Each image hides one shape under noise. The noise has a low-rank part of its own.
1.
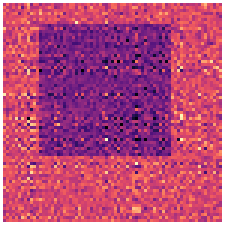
square
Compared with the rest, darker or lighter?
darker
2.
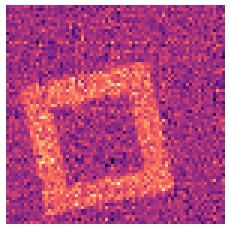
square frame
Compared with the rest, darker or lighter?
lighter
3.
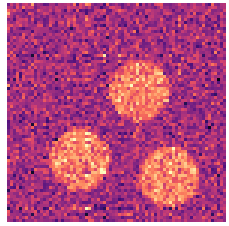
three dots
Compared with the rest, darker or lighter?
lighter
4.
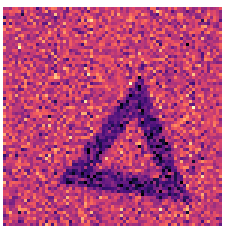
triangle frame
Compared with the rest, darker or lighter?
darker
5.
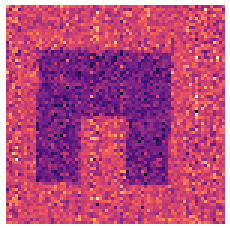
square with a notch
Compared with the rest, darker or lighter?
darker
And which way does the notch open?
down
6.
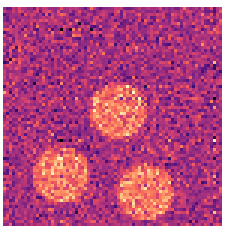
three dots
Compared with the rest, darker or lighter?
lighter
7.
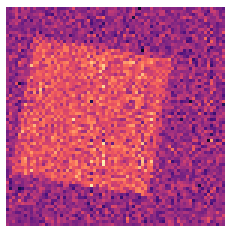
square
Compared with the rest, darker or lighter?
lighter
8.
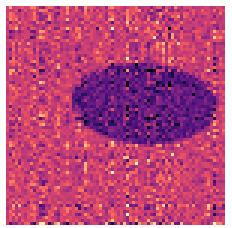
ellipse
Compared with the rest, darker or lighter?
darker
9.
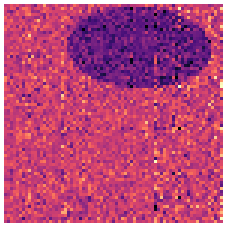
ellipse
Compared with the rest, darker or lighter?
darker
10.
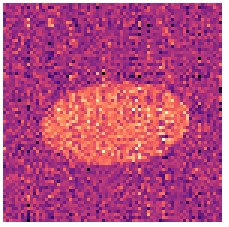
ellipse
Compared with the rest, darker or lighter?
lighter
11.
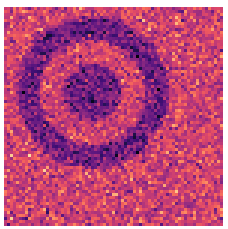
bullseye
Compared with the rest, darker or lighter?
darker
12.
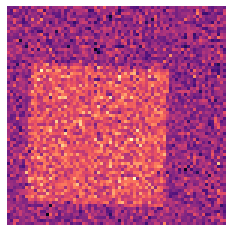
square
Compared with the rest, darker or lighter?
lighter
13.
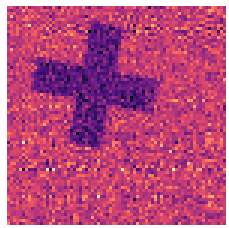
cross
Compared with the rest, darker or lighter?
darker
